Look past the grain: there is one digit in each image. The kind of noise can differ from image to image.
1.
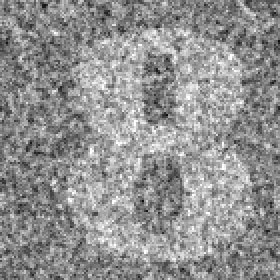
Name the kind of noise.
blotchy
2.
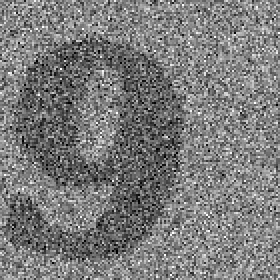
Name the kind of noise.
independent entries
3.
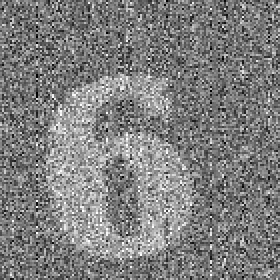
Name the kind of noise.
columns of uneven size
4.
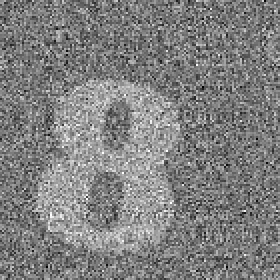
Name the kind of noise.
low rank plus noise
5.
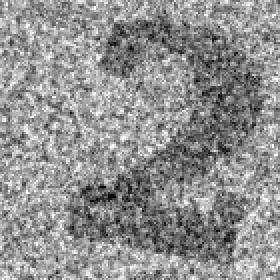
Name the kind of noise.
blotchy
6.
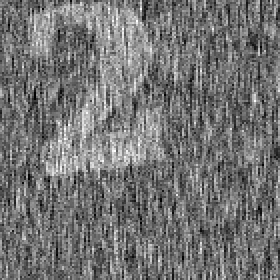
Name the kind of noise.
streaked along the columns
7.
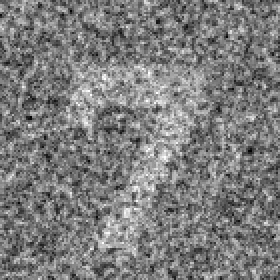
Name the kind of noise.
blotchy
